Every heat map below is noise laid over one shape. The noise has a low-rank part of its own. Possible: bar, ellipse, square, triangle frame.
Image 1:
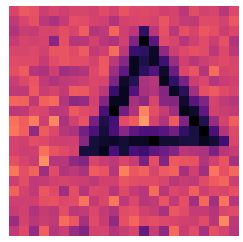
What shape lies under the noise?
triangle frame
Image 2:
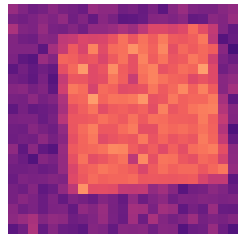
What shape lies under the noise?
square
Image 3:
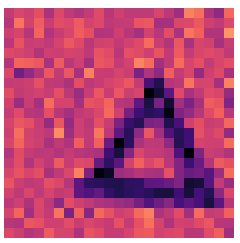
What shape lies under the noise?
triangle frame
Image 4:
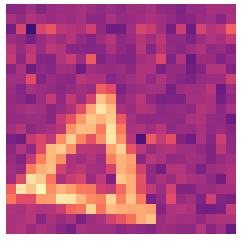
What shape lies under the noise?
triangle frame
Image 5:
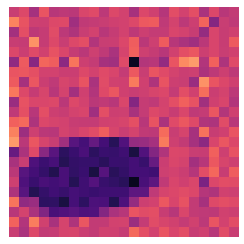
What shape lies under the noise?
ellipse
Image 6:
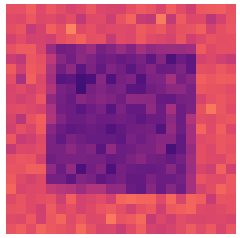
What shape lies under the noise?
square
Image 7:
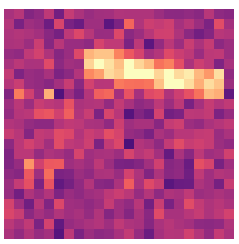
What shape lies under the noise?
bar
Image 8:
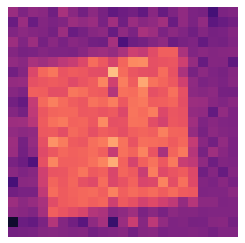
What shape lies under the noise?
square
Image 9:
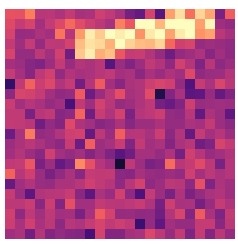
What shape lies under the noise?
bar
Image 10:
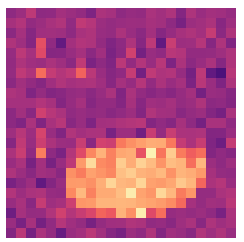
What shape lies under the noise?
ellipse
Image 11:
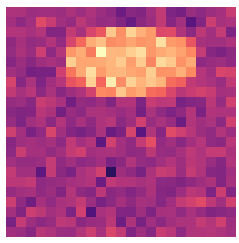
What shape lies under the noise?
ellipse
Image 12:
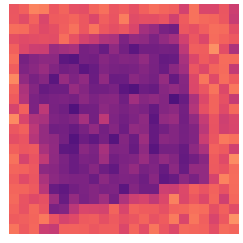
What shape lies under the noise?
square
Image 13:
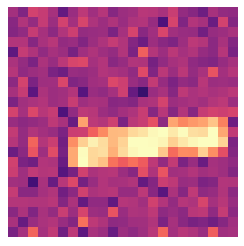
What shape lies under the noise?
bar
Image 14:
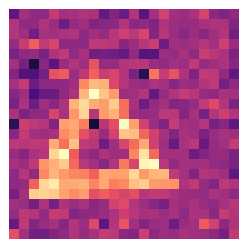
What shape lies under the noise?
triangle frame
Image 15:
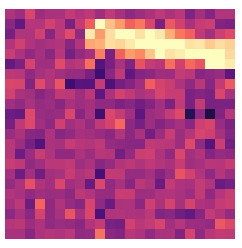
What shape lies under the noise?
bar
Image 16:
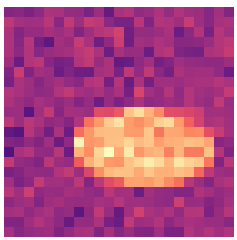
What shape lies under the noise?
ellipse
